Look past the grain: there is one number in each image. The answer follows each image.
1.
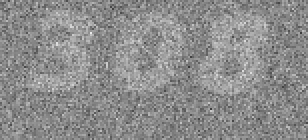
308
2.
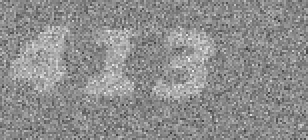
413
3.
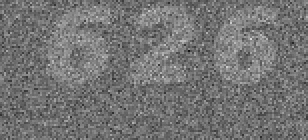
626
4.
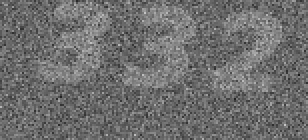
332
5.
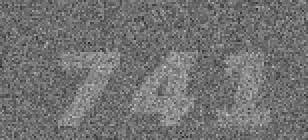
741
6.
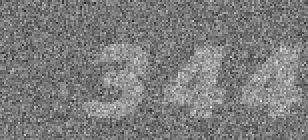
344
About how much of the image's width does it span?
two thirds
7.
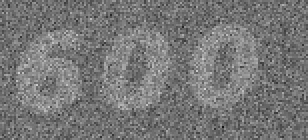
600
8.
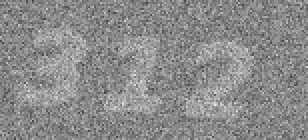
312
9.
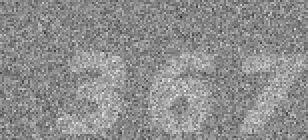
367
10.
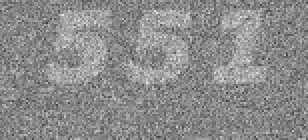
551
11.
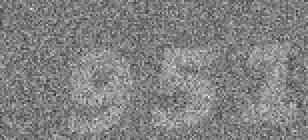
951
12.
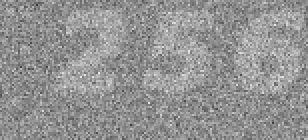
256
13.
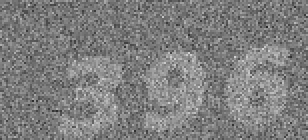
396
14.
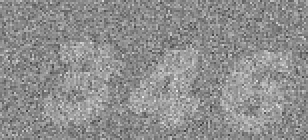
346
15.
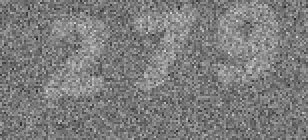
279
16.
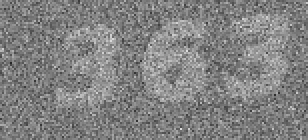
363
